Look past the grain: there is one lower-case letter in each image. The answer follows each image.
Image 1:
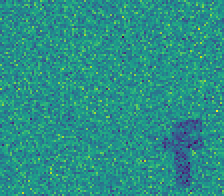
dark f, bottom right
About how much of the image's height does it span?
a third
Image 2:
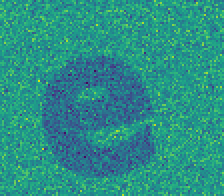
dark e
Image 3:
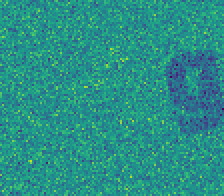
dark g, middle right
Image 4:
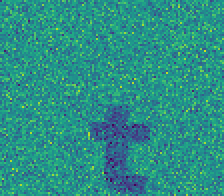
dark t
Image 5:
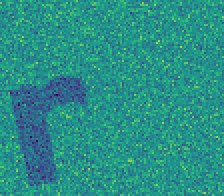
dark r
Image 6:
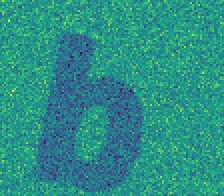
dark b
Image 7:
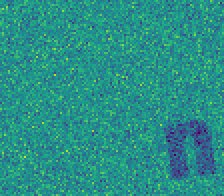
dark n, bottom right
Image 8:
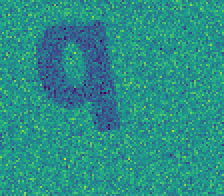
dark q
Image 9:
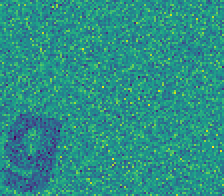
dark g, bottom left
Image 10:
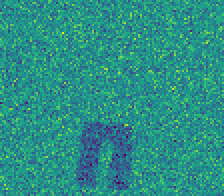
dark n, bottom middle
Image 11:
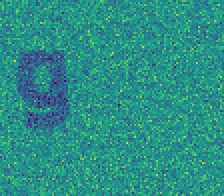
dark g, middle left
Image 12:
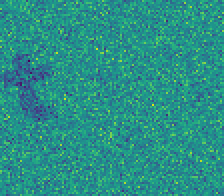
dark t, middle left
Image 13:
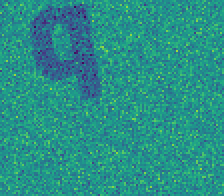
dark q
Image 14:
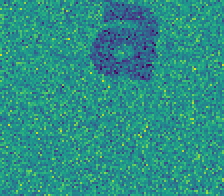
dark a, top middle
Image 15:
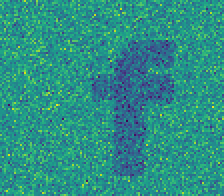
dark f
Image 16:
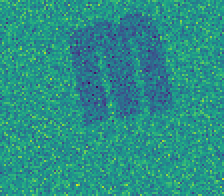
dark m
